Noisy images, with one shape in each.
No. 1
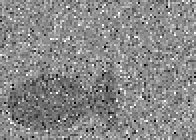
fish
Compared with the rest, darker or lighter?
darker
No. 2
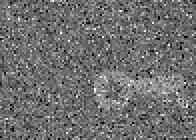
key
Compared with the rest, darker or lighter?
lighter
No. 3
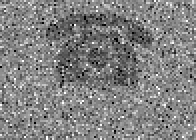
telephone
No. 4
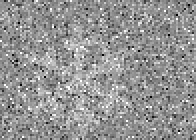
snowflake
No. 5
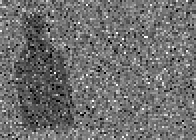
bottle
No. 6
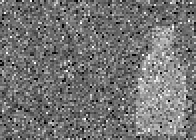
bottle
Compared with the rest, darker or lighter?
lighter
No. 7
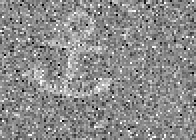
anchor
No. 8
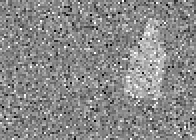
bottle
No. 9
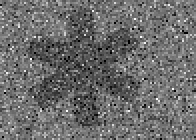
asterisk
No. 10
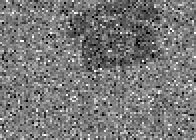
telephone
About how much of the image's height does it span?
half
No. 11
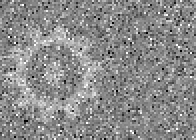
gear
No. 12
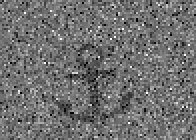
anchor
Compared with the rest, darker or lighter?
darker
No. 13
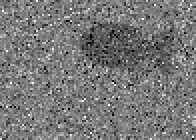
fish
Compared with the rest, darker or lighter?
darker
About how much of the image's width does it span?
half
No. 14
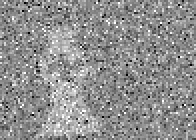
chess bishop
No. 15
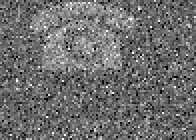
telephone
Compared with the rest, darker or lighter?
lighter
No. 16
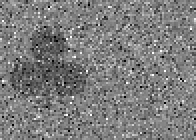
club
